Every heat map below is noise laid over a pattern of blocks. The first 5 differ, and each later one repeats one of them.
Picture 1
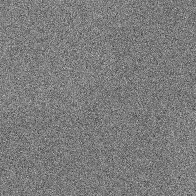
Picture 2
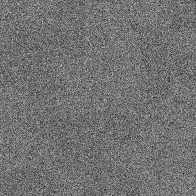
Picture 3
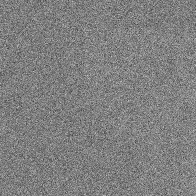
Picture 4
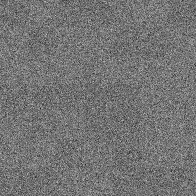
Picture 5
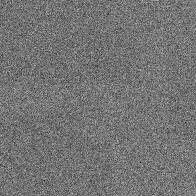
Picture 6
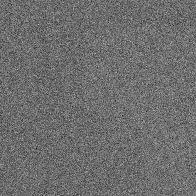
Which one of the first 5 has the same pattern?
3
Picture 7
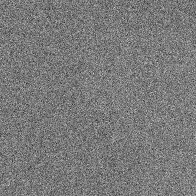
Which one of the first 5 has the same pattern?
3
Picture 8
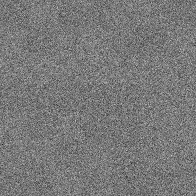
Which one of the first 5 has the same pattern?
4
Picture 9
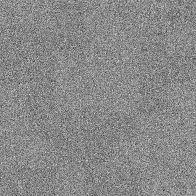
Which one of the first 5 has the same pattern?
2
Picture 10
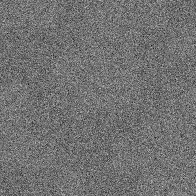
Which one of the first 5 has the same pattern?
2
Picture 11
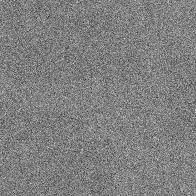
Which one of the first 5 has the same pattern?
5
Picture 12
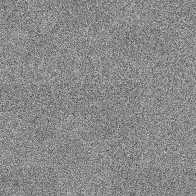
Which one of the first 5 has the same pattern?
4
